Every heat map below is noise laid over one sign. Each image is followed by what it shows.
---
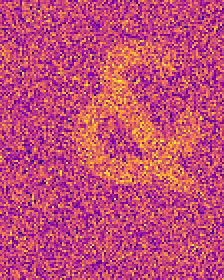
light ampersand
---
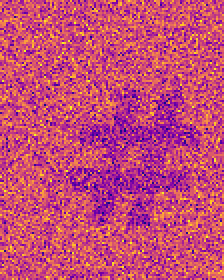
dark hash sign
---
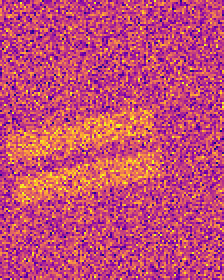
light equals sign
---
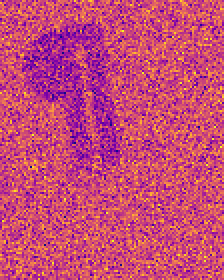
dark pilcrow
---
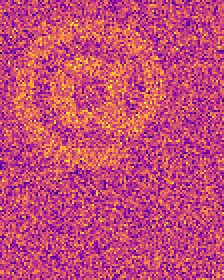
light at sign
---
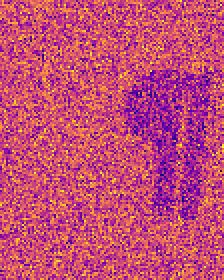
dark pilcrow
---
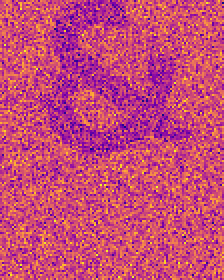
dark ampersand
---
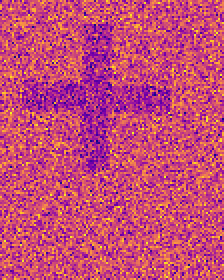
dark plus sign
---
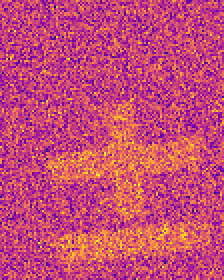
light plus-minus sign
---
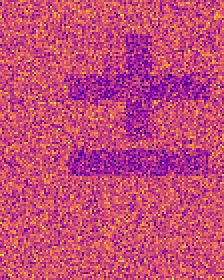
dark plus-minus sign
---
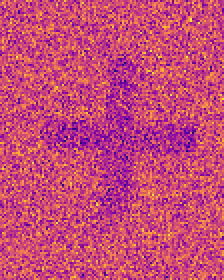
dark plus sign
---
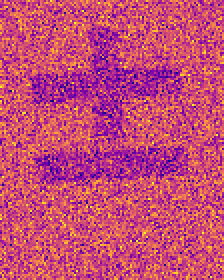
dark plus-minus sign
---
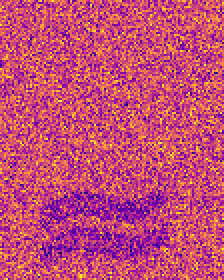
dark approximately sign
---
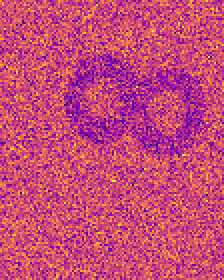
dark infinity sign
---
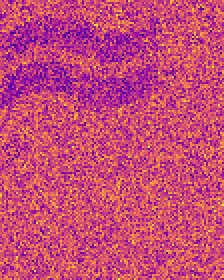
dark approximately sign
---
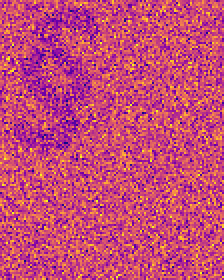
dark section sign
